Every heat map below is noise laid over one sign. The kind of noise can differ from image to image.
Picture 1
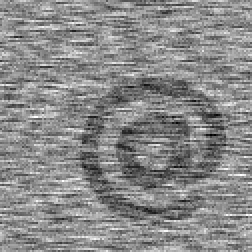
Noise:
streaked along the rows
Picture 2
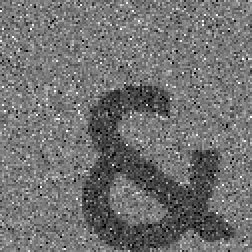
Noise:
heavy tails
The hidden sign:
ampersand
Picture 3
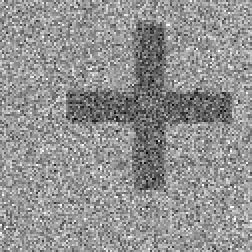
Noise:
independent entries
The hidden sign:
plus sign
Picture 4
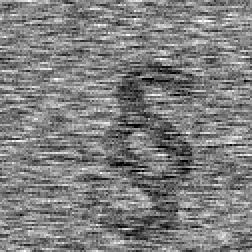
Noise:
streaked along the rows
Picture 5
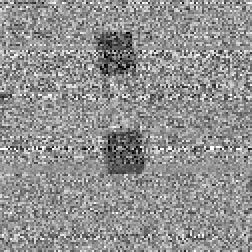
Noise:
rows of uneven size
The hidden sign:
colon
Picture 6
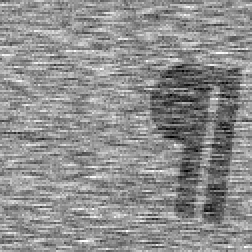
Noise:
streaked along the rows
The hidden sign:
pilcrow
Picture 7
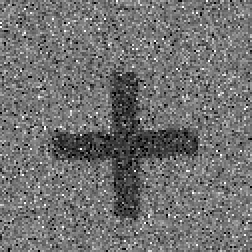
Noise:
heavy tails
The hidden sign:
plus sign
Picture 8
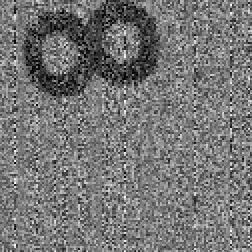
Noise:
columns of uneven size
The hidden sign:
infinity sign
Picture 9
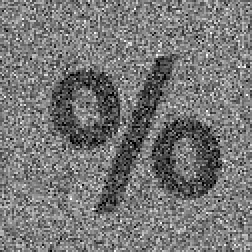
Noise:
independent entries
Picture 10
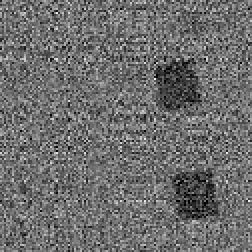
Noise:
low rank plus noise
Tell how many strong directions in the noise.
two
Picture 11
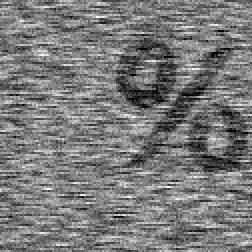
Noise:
streaked along the rows
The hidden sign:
percent sign
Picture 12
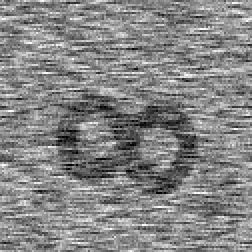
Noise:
streaked along the rows
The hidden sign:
infinity sign
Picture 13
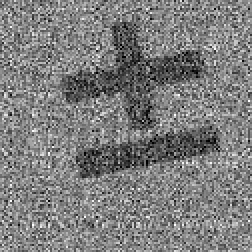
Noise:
low rank plus noise
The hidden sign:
plus-minus sign
